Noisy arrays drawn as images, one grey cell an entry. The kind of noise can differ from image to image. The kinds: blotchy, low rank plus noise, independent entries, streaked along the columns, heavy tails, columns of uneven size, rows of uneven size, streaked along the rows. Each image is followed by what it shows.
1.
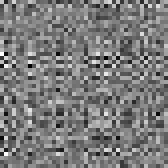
low rank plus noise
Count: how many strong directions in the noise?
one
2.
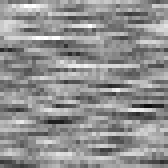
streaked along the rows
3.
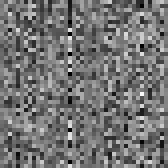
columns of uneven size
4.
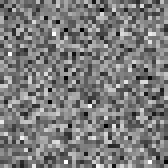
independent entries
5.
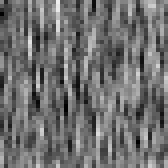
streaked along the columns
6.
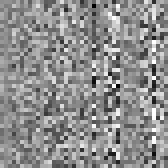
columns of uneven size
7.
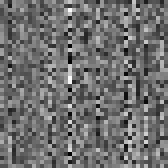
columns of uneven size
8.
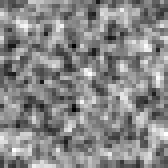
blotchy
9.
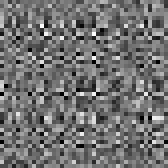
low rank plus noise
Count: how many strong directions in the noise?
one
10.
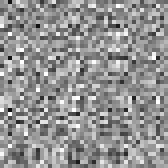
low rank plus noise
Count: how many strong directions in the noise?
three or four
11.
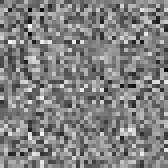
low rank plus noise
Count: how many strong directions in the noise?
three or four
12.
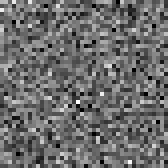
independent entries
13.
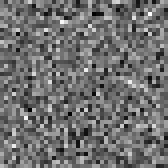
independent entries
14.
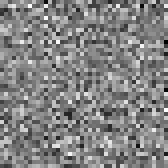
low rank plus noise
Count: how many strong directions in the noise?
five to eight
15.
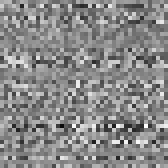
rows of uneven size
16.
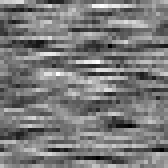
streaked along the rows
